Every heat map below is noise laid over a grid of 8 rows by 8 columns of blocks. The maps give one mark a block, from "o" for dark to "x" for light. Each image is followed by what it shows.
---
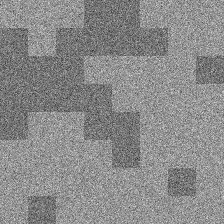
xxxooxxx
oxooooxx
oooxxxxo
ooooxxxx
oxxooxxx
xxxxoxxx
xxxxxxox
xoxxxxxx
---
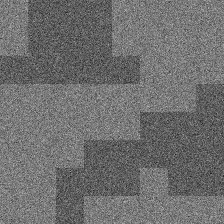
xoooxxxx
xoooxxxx
oooooxxx
xxxxxxxo
xxxxxooo
xxxooooo
xxoooxoo
xxoxxxxx
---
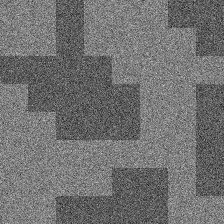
xxoxxxoo
xxoxxxxo
ooooxxxx
xooooxxo
xxoooxxo
xxxxxxxo
xxxxooxo
xxooooxx
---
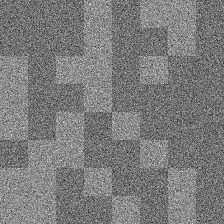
oooxoxxo
oooxooxo
xoxxoxoo
xooxoooo
xoxoxooo
oxxooxoo
xxoxooxo
xxooxoxo
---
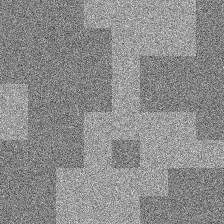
oooxxxxo
ooooxxxo
ooooxooo
xoooxooo
xooxxxxo
oooxoxxx
ooxxxxoo
ooxxxooo
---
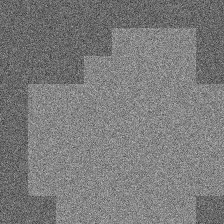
oooooooo
ooooxxxo
oooxxxxo
oxxxxxxx
oxxxxxxx
oxxxxxxx
oxxxxxxx
ooxxxxxo
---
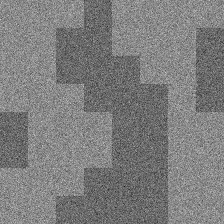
xxxoxxxx
xxooxxxo
xxoooxxo
xxxoooxo
oxxxooxx
oxxxooxx
xxxoooxx
xxooooxx
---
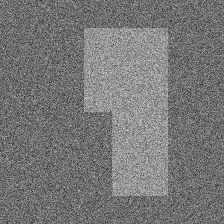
oooooooo
oooxxxoo
oooxxxoo
oooxxxoo
ooooxxoo
ooooxxoo
ooooxxoo
oooooooo
